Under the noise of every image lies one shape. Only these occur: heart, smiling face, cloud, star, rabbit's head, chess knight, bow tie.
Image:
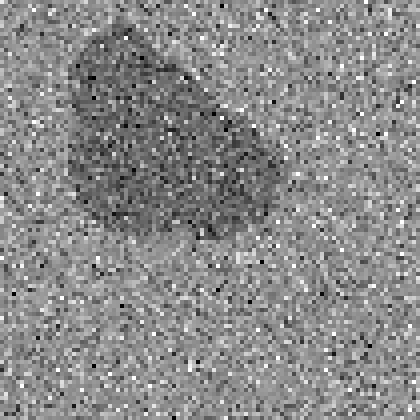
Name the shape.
cloud
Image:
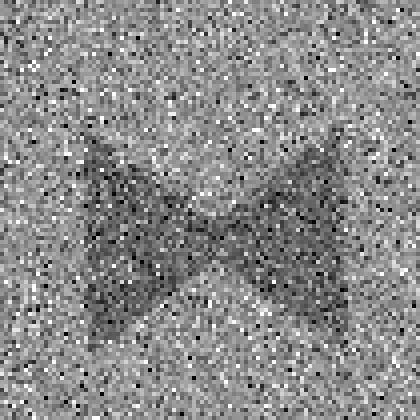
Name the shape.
bow tie
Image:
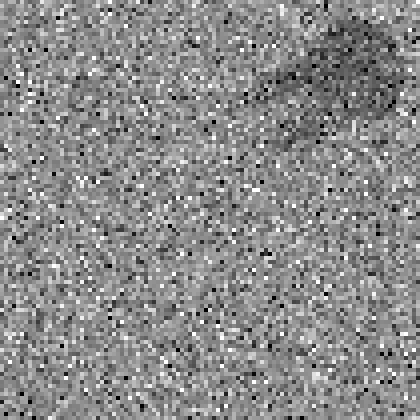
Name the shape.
rabbit's head
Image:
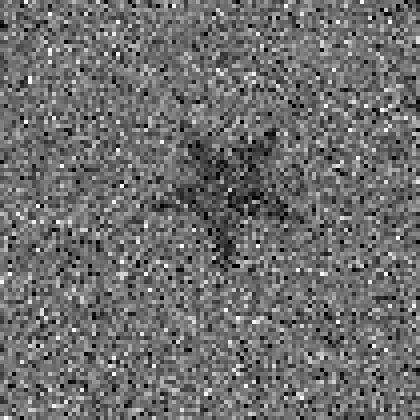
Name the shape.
star
